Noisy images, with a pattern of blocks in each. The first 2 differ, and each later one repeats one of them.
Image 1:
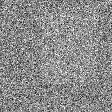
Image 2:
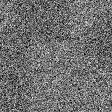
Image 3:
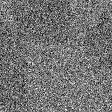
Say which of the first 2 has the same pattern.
2
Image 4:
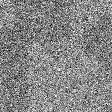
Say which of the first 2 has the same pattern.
2
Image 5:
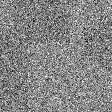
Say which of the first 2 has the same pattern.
2
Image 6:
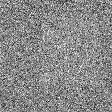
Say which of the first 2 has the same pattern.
1
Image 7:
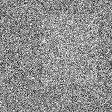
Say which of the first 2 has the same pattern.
1
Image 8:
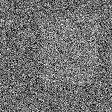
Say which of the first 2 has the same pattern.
1
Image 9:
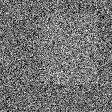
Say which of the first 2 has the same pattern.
1
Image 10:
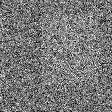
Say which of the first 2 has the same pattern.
1
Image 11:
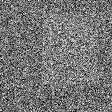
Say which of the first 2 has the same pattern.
1
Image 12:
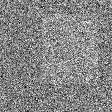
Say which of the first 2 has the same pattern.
1
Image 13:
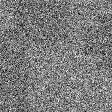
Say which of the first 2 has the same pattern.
2
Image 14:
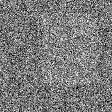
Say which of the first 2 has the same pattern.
1
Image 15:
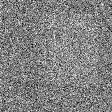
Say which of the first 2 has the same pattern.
1
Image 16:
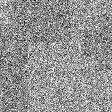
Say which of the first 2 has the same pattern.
2
